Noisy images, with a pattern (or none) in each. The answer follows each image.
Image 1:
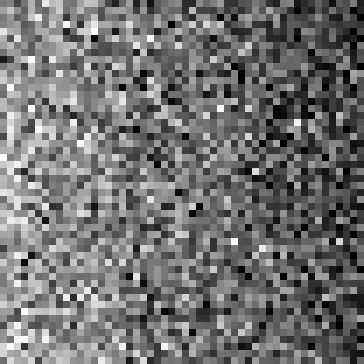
a smooth slope
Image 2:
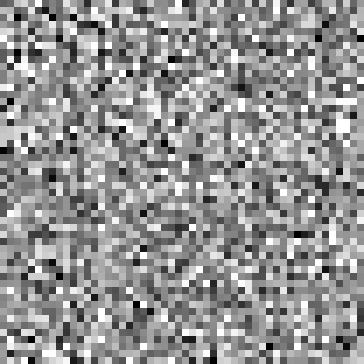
only noise
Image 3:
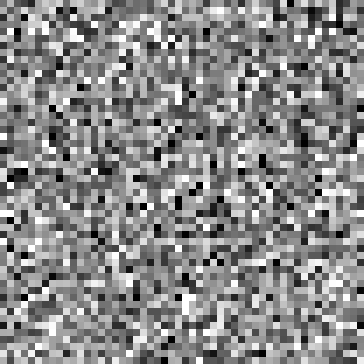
only noise
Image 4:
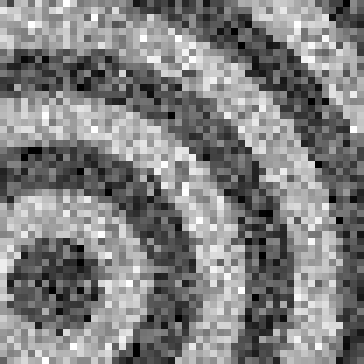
rings round one point
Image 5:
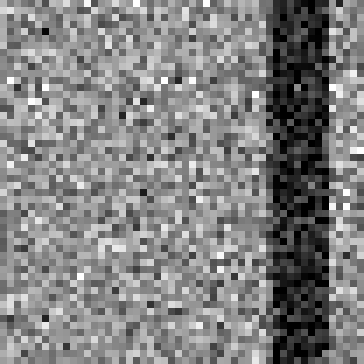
one vertical stripe
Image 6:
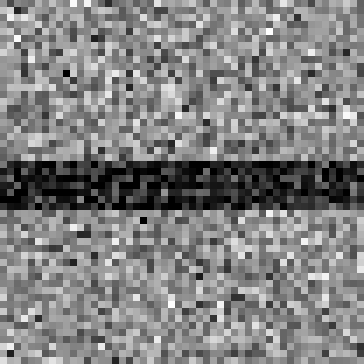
one horizontal stripe
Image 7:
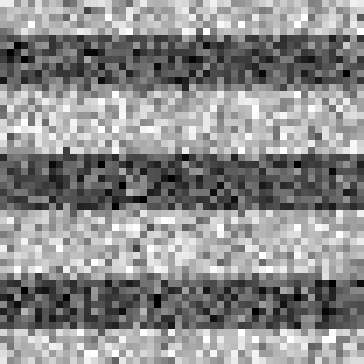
horizontal stripes
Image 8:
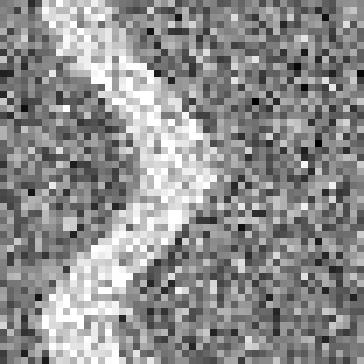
a wavy band
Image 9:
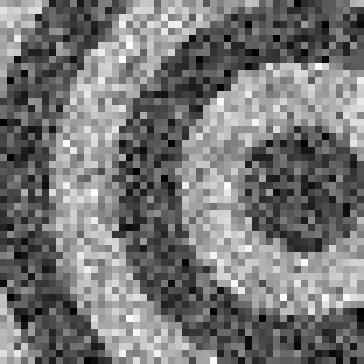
rings round one point
